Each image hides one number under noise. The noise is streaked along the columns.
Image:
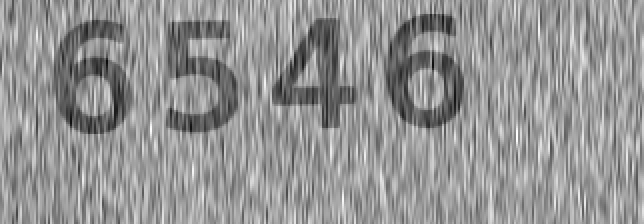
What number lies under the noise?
6546
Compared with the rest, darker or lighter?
darker
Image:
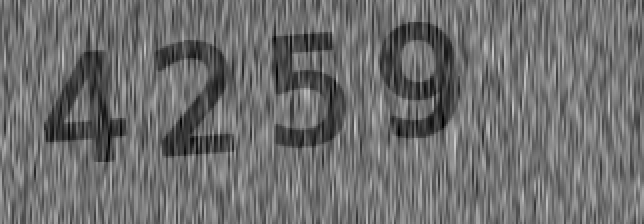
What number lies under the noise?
4259
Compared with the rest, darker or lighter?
darker
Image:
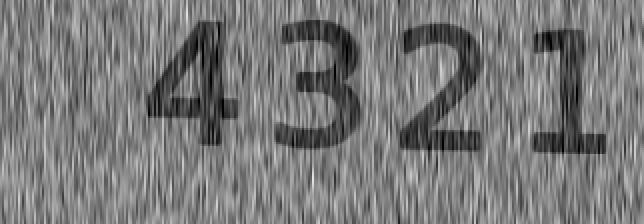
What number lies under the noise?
4321
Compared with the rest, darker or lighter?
darker
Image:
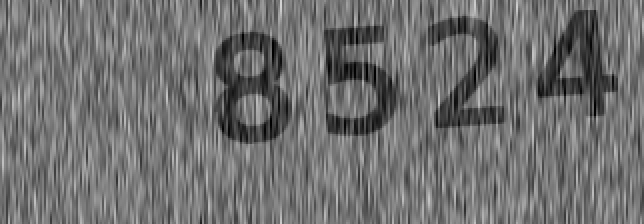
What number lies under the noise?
8524
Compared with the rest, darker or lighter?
darker
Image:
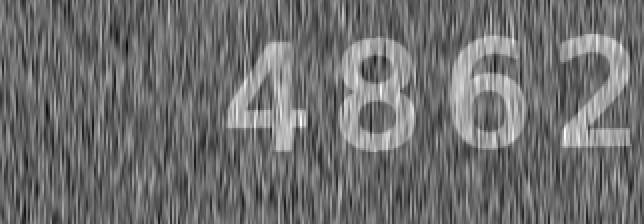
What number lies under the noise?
4862
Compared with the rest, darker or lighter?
lighter
